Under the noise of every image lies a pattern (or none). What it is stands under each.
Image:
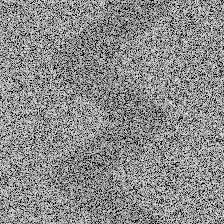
a wavy band
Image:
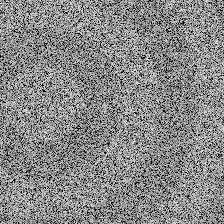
rings round one point
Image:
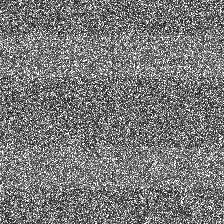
horizontal stripes
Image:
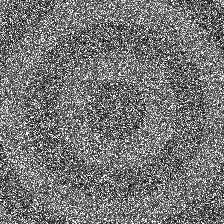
rings round one point
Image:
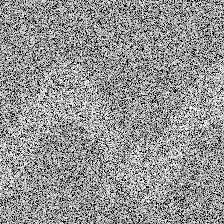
a wavy band
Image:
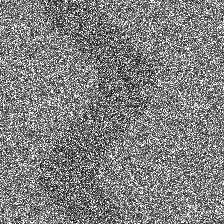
a wavy band
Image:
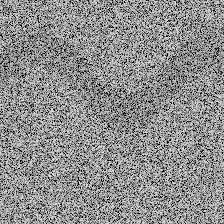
a wavy band
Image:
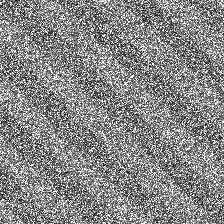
diagonal stripes
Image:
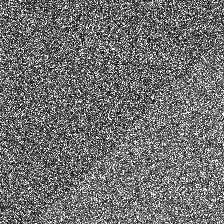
a sharp edge
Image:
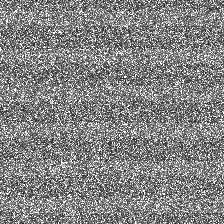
horizontal stripes
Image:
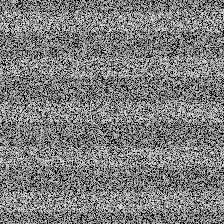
horizontal stripes
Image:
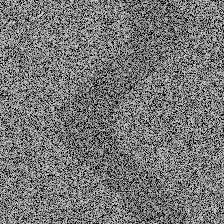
a wavy band
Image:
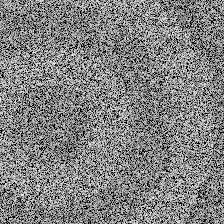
rings round one point
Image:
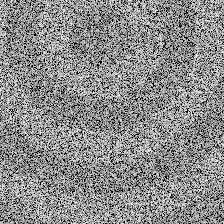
rings round one point
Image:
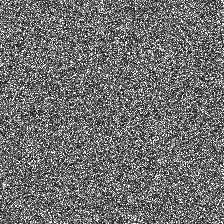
only noise
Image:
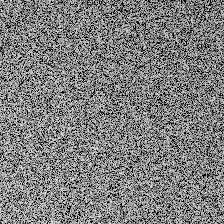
a smooth slope
